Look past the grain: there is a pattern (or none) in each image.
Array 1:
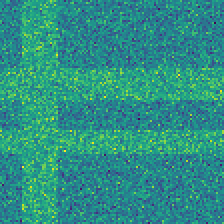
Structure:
bands of rows crossing bands of columns
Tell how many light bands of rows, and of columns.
2 and 1
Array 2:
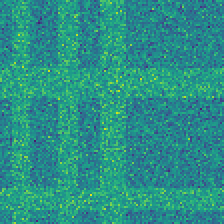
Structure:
bands of rows crossing bands of columns
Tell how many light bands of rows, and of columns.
2 and 3
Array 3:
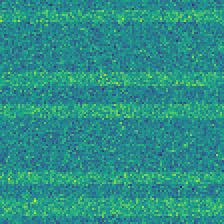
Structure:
bands of rows
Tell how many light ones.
5
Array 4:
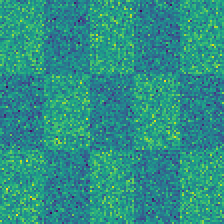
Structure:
a checkerboard
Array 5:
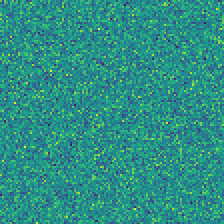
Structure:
only noise
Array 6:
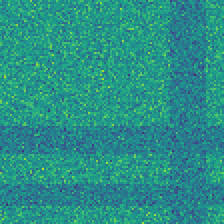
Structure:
bands of rows crossing bands of columns
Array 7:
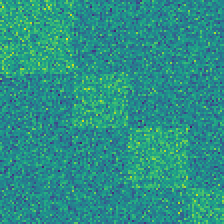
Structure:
blocks along the diagonal
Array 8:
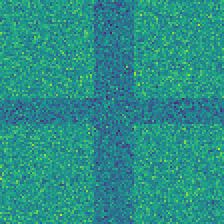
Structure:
bands of rows crossing bands of columns
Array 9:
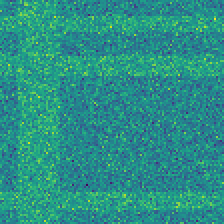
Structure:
bands of rows crossing bands of columns
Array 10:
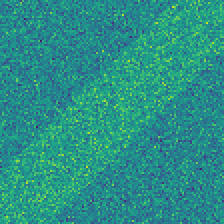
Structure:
a diagonal band
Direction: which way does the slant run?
bottom left to top right
